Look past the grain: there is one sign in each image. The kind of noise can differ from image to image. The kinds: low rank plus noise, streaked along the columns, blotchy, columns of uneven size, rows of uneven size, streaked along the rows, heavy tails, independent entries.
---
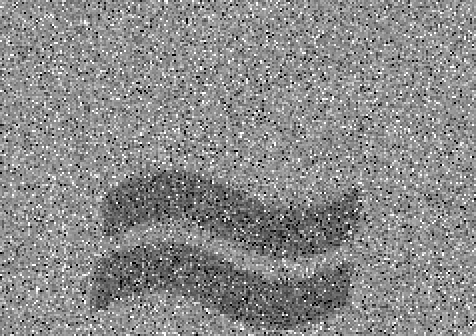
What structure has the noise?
heavy tails
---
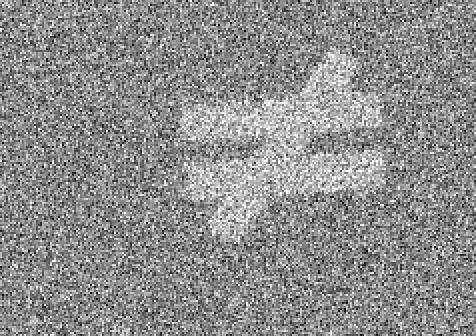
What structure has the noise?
independent entries
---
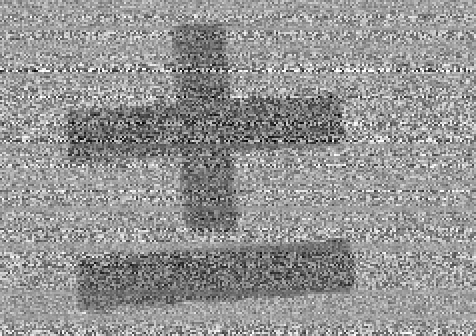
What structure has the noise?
rows of uneven size
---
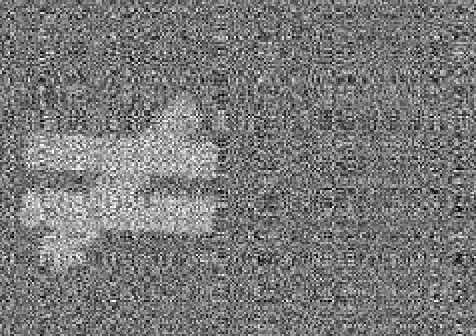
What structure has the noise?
low rank plus noise
